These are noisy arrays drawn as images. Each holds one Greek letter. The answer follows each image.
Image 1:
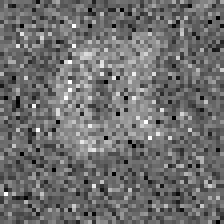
alpha
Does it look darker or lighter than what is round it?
lighter
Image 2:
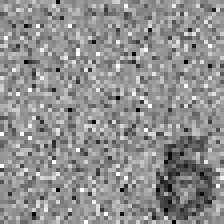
delta
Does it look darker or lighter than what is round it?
darker
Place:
bottom right
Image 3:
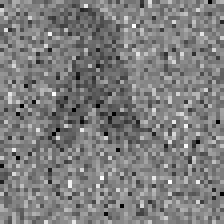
lambda
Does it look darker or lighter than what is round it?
darker
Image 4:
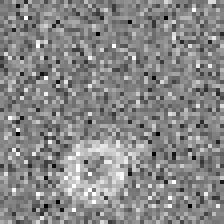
sigma
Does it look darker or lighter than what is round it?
lighter
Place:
bottom middle
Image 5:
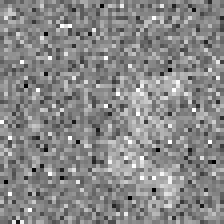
xi
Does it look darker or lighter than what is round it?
lighter
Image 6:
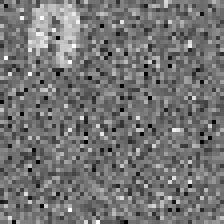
eta
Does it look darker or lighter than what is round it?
lighter
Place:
top left
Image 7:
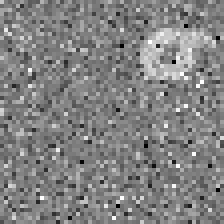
sigma
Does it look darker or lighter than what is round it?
lighter
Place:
top right
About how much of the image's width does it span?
a third
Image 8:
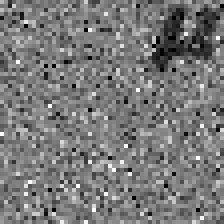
mu
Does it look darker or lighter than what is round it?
darker
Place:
top right
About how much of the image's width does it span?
a third
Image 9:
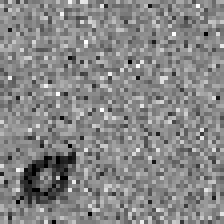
sigma
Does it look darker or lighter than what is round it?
darker
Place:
bottom left
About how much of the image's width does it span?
a quarter
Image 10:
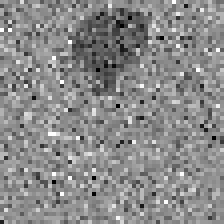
phi
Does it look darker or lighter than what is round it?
darker
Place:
top middle
